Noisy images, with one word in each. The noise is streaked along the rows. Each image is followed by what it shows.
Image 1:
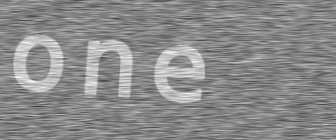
one
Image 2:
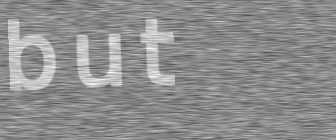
but
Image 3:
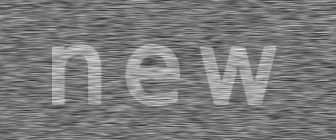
new
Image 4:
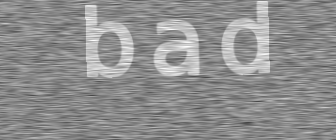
bad
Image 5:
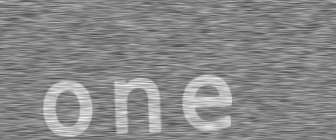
one
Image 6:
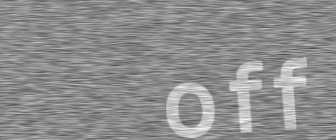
off
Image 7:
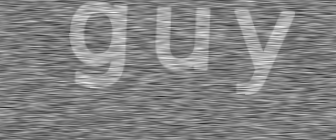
guy
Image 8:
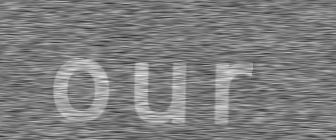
our
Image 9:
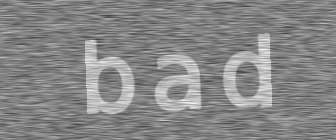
bad
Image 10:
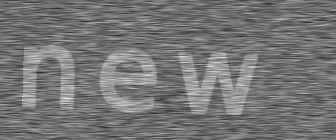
new
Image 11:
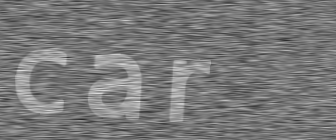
car
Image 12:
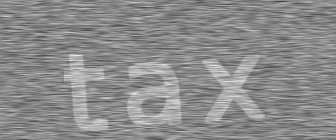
tax
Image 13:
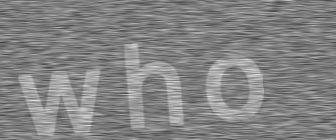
who
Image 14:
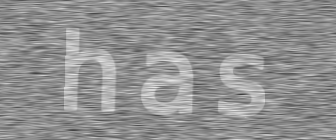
has
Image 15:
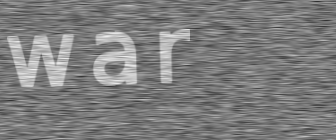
war
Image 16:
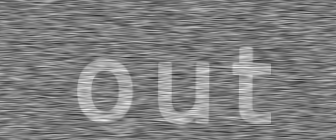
out
